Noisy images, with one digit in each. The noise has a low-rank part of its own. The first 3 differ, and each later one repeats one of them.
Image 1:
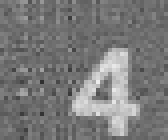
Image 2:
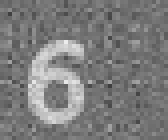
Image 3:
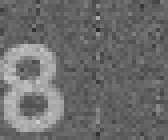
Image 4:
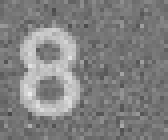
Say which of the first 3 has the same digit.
3
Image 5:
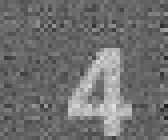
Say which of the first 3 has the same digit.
1
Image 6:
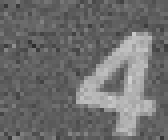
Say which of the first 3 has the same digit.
1
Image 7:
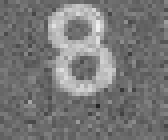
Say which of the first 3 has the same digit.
3
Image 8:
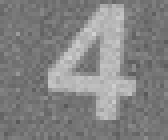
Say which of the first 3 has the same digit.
1
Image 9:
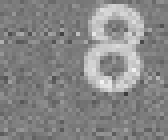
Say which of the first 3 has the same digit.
3
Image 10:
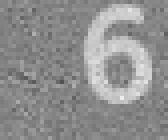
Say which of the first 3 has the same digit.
2
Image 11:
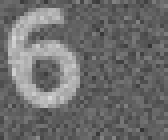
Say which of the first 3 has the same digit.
2
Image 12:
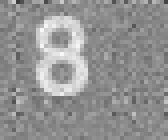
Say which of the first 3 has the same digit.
3
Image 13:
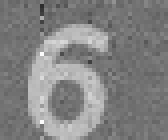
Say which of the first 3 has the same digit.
2
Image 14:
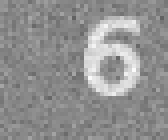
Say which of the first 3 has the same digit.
2
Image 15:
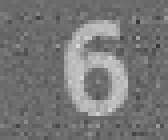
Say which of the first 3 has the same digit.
2
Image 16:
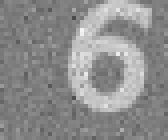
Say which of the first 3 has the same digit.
2
